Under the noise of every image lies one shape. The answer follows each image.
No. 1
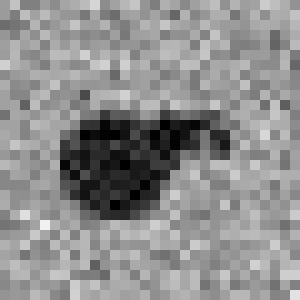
pear
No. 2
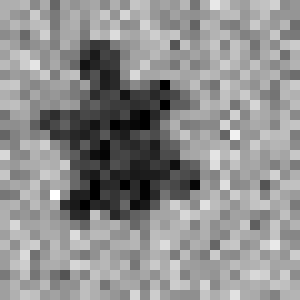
turtle
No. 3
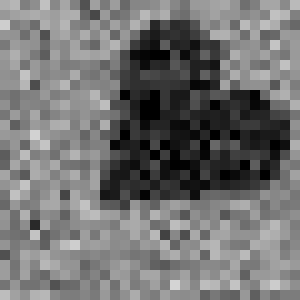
heart
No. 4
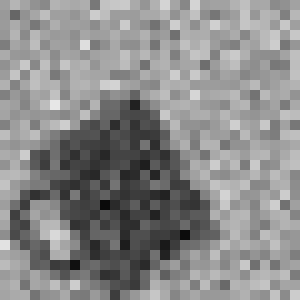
cup
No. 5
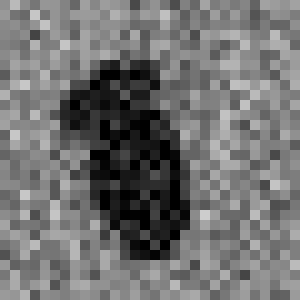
footprint
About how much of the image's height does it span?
two thirds
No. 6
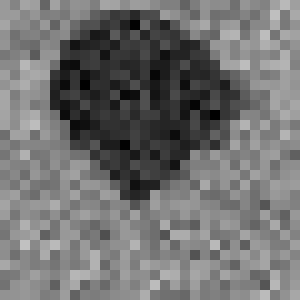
ghost
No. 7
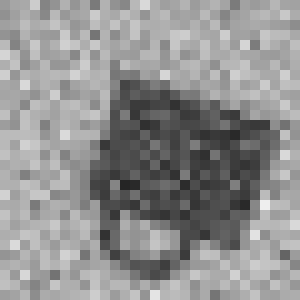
cup
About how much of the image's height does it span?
two thirds
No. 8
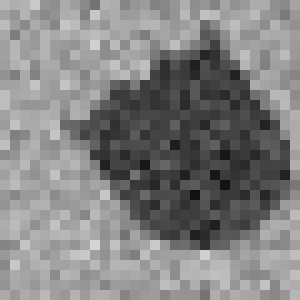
ghost
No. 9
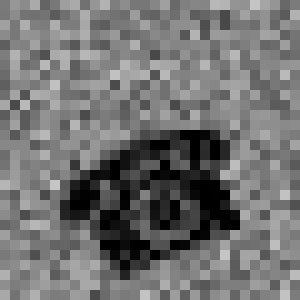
telephone
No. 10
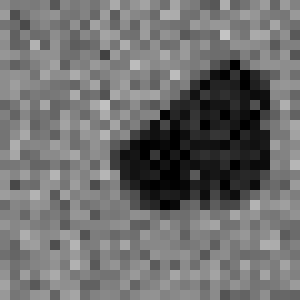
cloud
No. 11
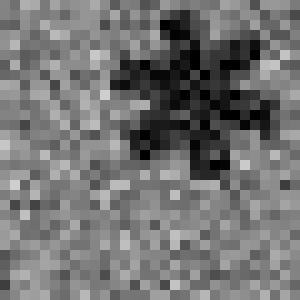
asterisk
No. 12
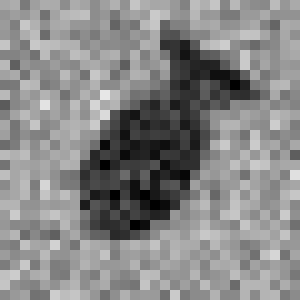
fish
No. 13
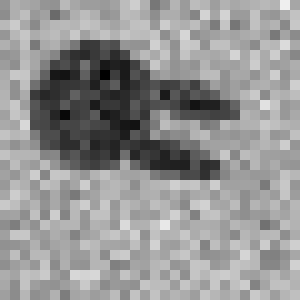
rabbit's head
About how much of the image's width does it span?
two thirds
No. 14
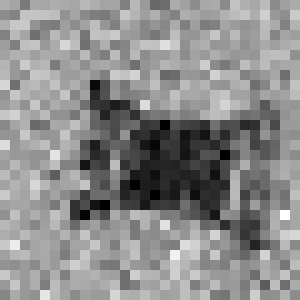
chess rook
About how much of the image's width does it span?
two thirds
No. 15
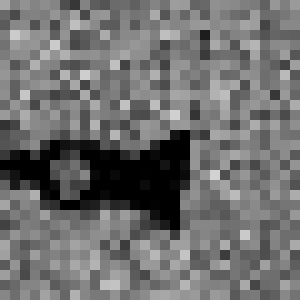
chess bishop
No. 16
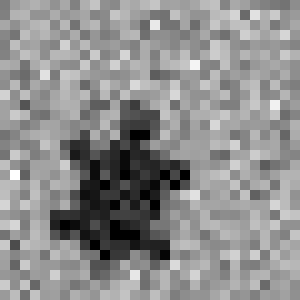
turtle
